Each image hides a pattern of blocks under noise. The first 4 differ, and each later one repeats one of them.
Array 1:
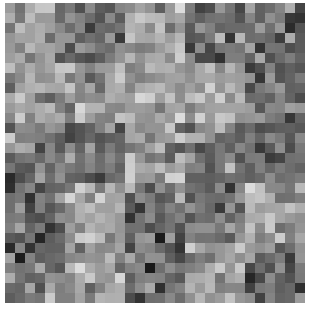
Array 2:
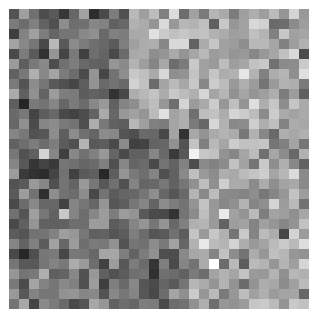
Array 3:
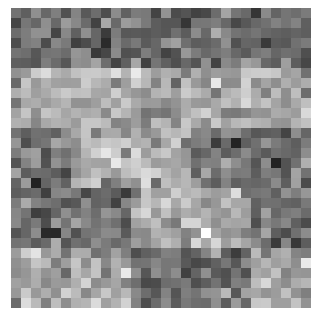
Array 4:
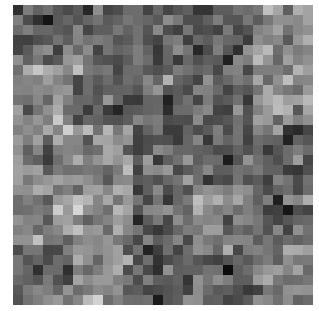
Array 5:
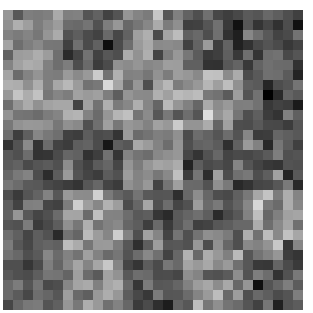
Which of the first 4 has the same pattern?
1
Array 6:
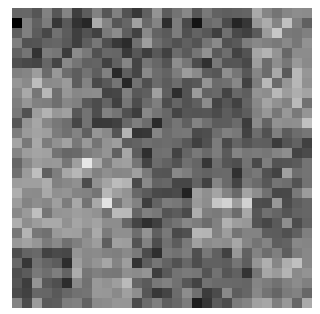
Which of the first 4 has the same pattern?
4
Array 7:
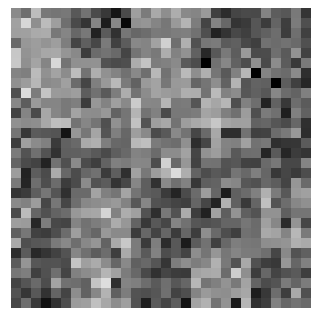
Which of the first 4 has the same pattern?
1
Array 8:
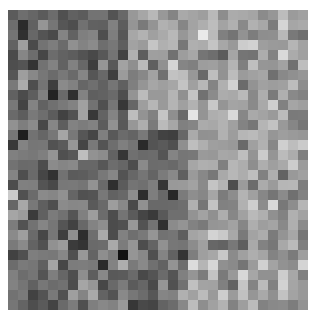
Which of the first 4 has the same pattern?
2
